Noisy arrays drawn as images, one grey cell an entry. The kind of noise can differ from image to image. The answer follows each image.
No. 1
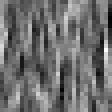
streaked along the columns
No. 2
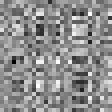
low rank plus noise
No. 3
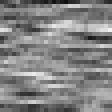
streaked along the rows
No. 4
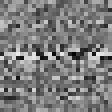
rows of uneven size
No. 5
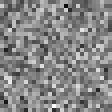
independent entries
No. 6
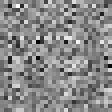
low rank plus noise
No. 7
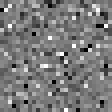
heavy tails
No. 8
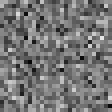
independent entries
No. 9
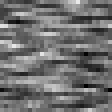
streaked along the rows
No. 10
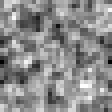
blotchy
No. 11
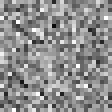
independent entries
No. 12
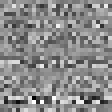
rows of uneven size
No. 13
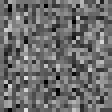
columns of uneven size
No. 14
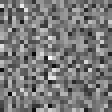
low rank plus noise
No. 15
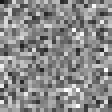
independent entries
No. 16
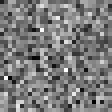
independent entries
